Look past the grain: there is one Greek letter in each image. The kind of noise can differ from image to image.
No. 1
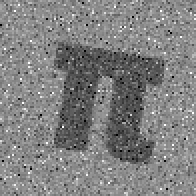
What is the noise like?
heavy tails
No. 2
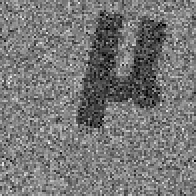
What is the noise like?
independent entries
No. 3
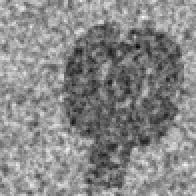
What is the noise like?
blotchy
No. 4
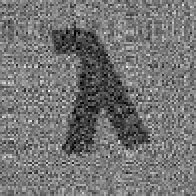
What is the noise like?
low rank plus noise
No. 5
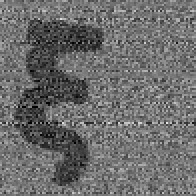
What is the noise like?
rows of uneven size
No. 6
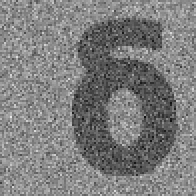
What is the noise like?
independent entries
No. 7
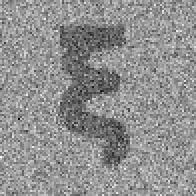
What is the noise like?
independent entries
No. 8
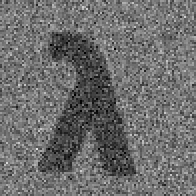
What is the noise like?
independent entries
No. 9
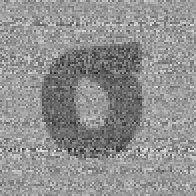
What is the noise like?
rows of uneven size
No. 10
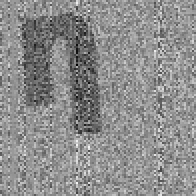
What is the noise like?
columns of uneven size
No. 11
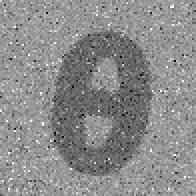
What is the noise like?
heavy tails
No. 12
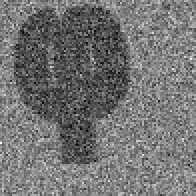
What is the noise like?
independent entries
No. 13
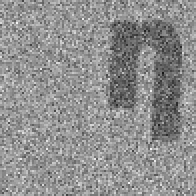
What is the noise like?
independent entries
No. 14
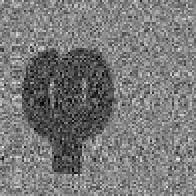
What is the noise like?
low rank plus noise
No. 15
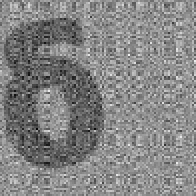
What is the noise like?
low rank plus noise
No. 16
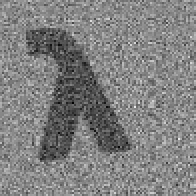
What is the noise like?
low rank plus noise
